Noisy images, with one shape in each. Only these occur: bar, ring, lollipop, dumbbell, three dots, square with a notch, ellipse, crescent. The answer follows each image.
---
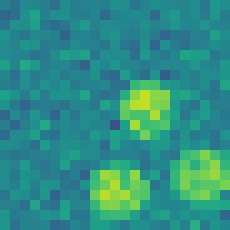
three dots
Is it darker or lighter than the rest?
lighter
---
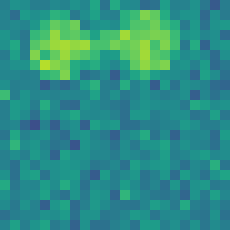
dumbbell
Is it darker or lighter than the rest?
lighter
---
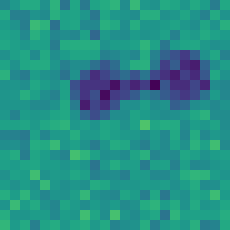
dumbbell
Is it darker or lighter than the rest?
darker
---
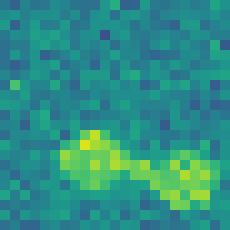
dumbbell
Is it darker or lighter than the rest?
lighter
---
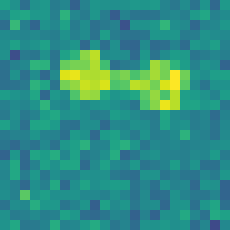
dumbbell
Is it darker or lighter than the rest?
lighter
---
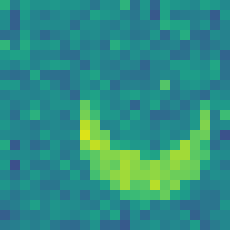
crescent
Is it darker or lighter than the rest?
lighter
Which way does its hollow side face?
up
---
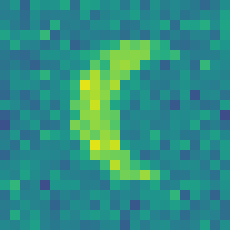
crescent
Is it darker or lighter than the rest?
lighter
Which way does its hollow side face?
right
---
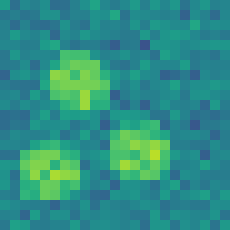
three dots
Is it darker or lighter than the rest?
lighter
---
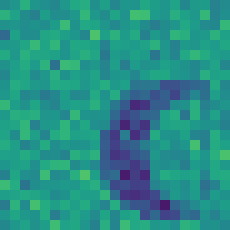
crescent
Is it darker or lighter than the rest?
darker
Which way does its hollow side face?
right
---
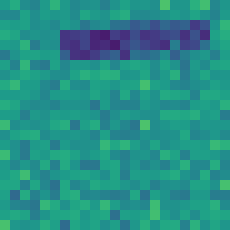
bar
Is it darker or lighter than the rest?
darker
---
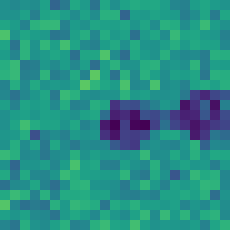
dumbbell
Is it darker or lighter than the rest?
darker
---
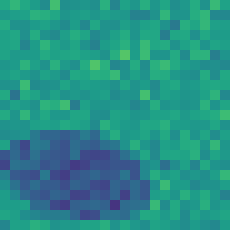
ellipse
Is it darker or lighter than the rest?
darker
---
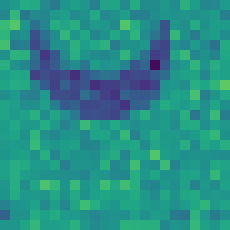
crescent
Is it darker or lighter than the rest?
darker
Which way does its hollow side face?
up
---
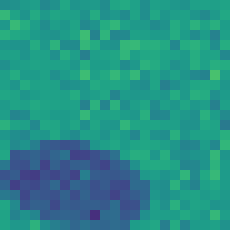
ellipse
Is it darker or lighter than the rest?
darker
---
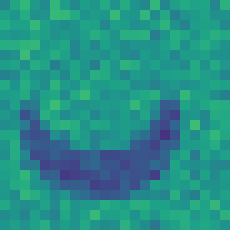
crescent
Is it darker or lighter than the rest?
darker
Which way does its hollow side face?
up
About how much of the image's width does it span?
two thirds
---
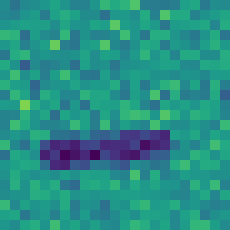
bar
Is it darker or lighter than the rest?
darker
